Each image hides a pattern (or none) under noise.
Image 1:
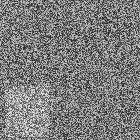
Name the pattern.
one block
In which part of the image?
bottom left
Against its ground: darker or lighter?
lighter
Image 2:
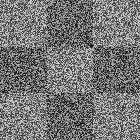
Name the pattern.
a checkerboard
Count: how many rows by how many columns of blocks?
3 by 3
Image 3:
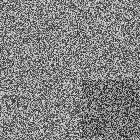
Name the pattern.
one block
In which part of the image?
bottom right
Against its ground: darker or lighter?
darker
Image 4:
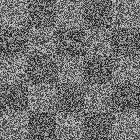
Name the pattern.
a checkerboard
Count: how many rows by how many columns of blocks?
5 by 5
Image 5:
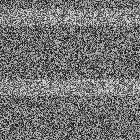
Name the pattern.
bands of rows
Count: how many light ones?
2
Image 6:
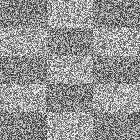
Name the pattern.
a checkerboard
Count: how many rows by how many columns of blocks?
5 by 3
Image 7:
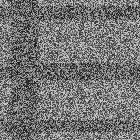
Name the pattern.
bands of rows crossing bands of columns
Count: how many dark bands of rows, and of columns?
3 and 1
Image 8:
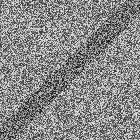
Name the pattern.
a diagonal band
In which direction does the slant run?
bottom left to top right
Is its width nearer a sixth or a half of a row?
a sixth
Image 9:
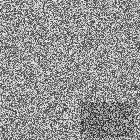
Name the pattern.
one block
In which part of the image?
bottom right
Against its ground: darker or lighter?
darker
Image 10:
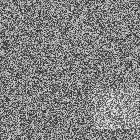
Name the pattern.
one block
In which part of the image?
bottom right
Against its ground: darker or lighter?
lighter
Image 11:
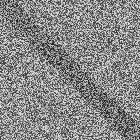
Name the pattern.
a diagonal band
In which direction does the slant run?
top left to bottom right
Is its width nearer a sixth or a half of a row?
a sixth
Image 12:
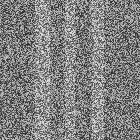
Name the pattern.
bands of columns
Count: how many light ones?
3
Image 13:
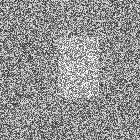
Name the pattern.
one block
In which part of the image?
centre
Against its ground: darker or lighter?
lighter
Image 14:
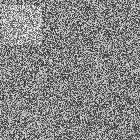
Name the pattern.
one block
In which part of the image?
top left
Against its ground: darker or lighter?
lighter
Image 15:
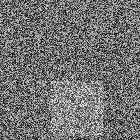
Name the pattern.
one block
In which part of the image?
bottom middle
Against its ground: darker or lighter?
lighter
